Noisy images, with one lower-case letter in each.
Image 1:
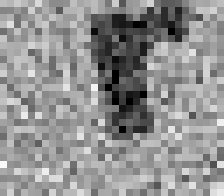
r
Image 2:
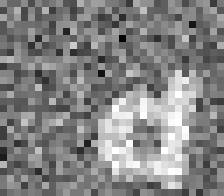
d
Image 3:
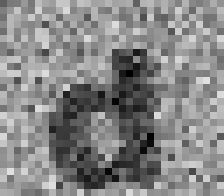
d
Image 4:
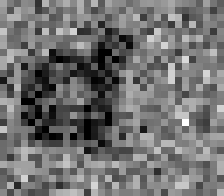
d
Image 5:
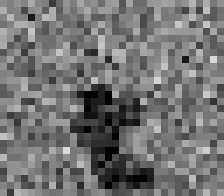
t
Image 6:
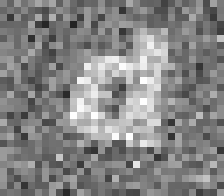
d
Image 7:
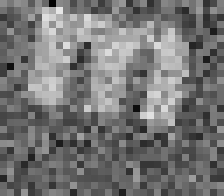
m
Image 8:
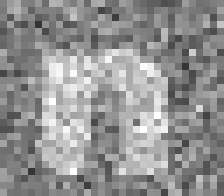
n
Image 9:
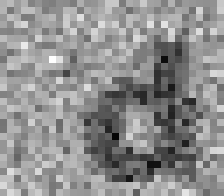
d
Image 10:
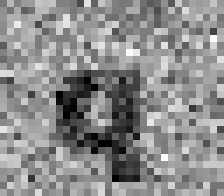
q
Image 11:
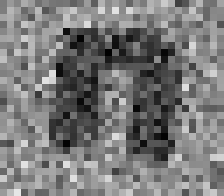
n
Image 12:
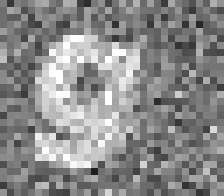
g
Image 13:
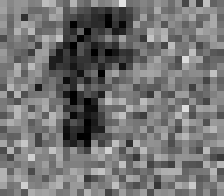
f
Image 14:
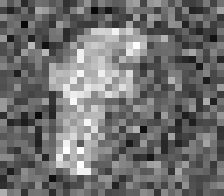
f
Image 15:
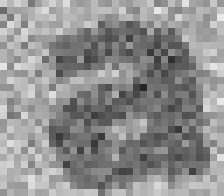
a
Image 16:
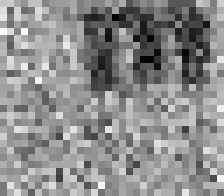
m
